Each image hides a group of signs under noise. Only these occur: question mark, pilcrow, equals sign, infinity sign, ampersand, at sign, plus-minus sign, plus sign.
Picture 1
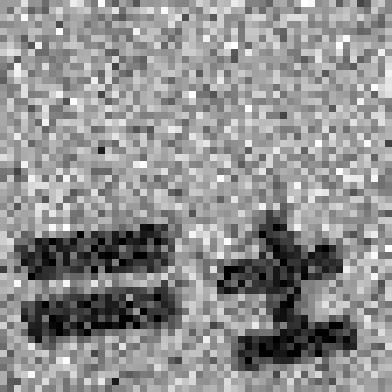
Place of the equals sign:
bottom left
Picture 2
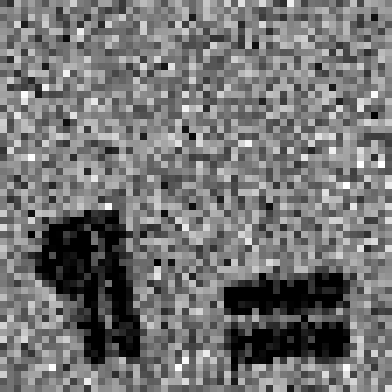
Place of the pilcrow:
bottom left
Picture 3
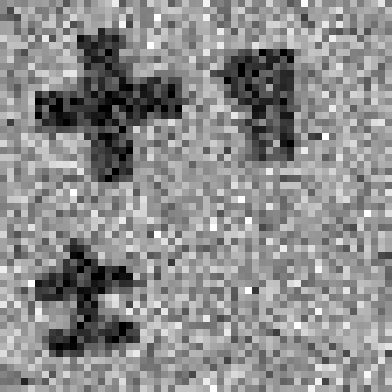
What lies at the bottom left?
plus-minus sign
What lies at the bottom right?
nothing
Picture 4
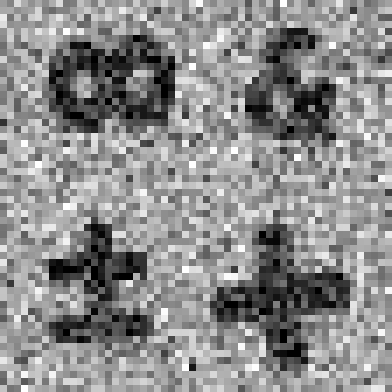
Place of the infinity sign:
top left
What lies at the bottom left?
plus-minus sign
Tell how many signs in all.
4
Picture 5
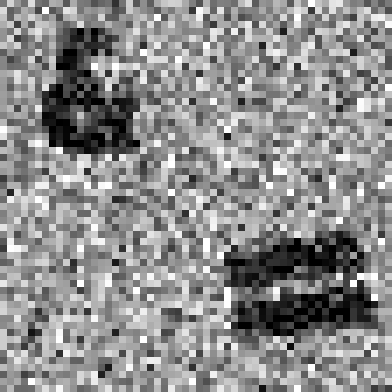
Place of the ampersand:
top left
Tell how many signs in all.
2
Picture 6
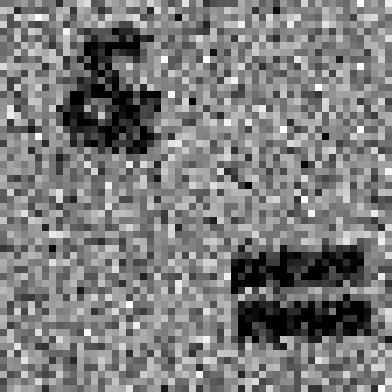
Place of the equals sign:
bottom right
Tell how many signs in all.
2
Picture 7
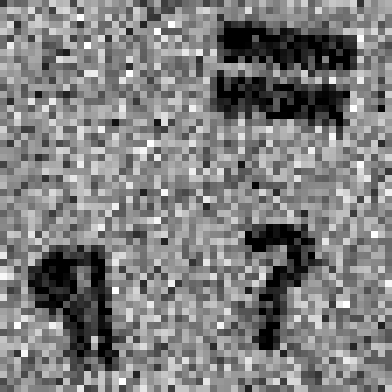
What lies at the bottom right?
question mark
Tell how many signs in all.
3
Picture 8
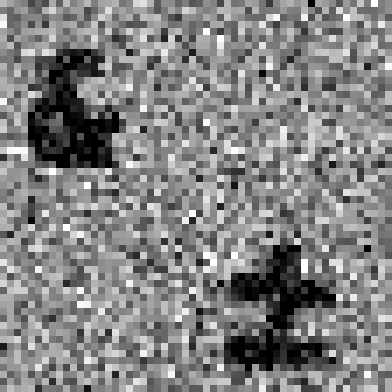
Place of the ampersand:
top left
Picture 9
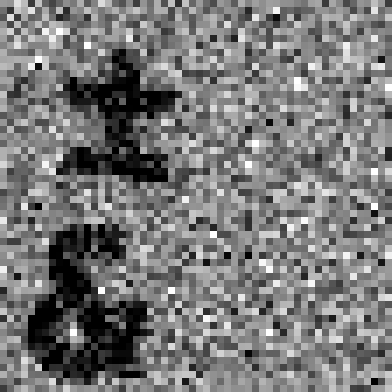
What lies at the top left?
plus-minus sign
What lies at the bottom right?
nothing
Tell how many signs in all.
2
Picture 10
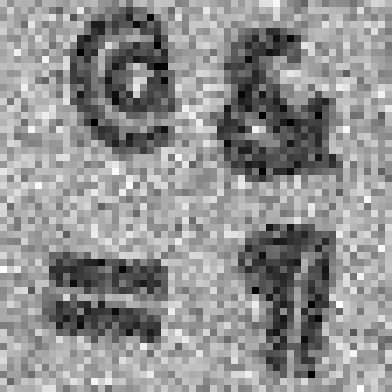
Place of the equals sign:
bottom left
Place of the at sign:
top left
